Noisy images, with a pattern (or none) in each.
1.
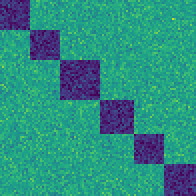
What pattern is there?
blocks along the diagonal
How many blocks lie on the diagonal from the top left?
6
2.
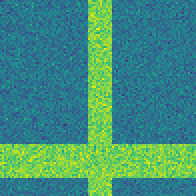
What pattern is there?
bands of rows crossing bands of columns
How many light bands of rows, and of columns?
1 and 1
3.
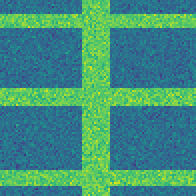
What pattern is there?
bands of rows crossing bands of columns
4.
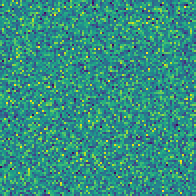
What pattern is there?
only noise
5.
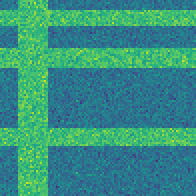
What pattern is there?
bands of rows crossing bands of columns
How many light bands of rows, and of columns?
3 and 1
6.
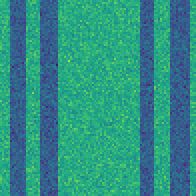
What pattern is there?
bands of columns
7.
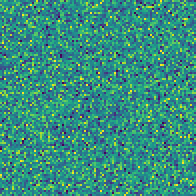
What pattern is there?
only noise
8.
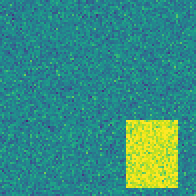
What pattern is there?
one block
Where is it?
bottom right
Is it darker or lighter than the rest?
lighter
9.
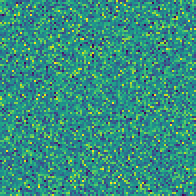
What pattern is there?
only noise
